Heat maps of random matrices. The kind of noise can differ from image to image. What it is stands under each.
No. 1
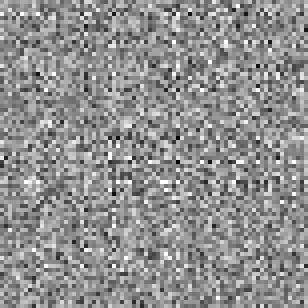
low rank plus noise
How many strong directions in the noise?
two
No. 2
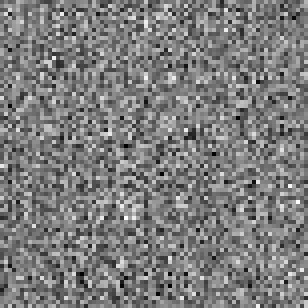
low rank plus noise
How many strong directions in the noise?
three or four
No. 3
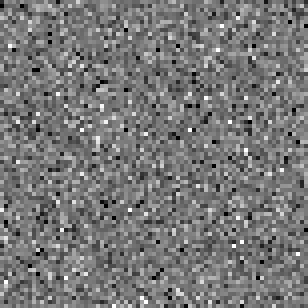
heavy tails
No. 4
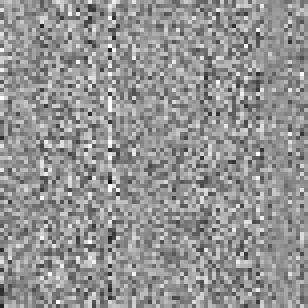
columns of uneven size
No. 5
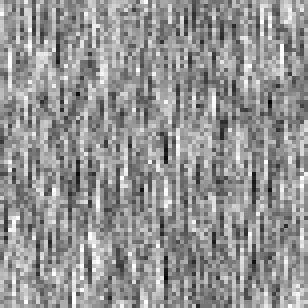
streaked along the columns
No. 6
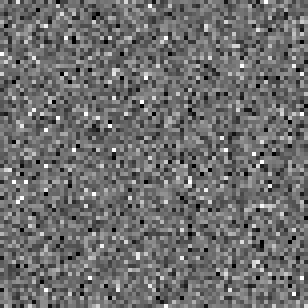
heavy tails
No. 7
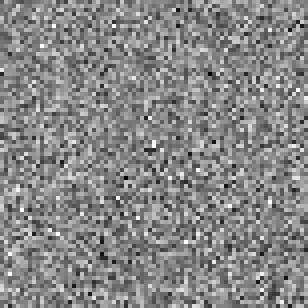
independent entries
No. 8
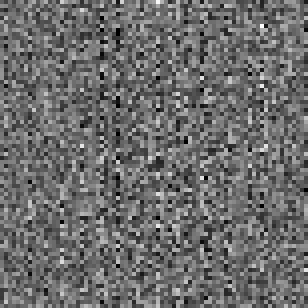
columns of uneven size
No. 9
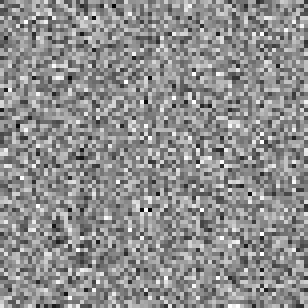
low rank plus noise
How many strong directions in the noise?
five to eight
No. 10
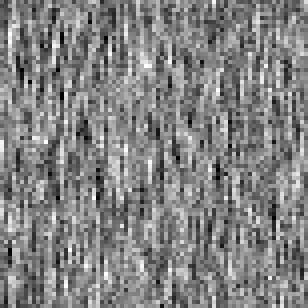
streaked along the columns
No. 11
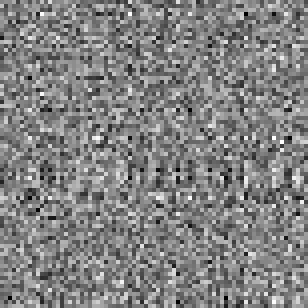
low rank plus noise
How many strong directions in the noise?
one
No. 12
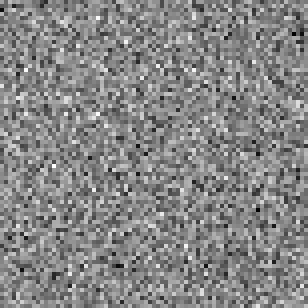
independent entries
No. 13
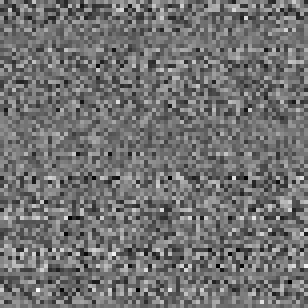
rows of uneven size
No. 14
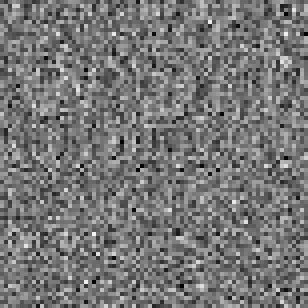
low rank plus noise
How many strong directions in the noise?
three or four
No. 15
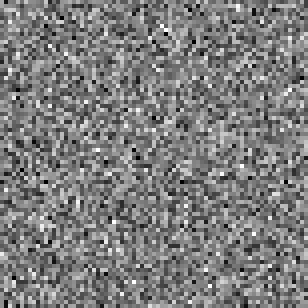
independent entries
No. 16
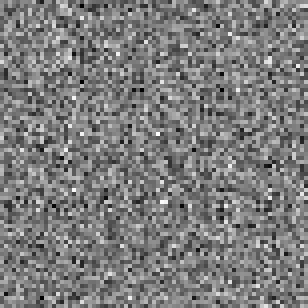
low rank plus noise
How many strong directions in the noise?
five to eight
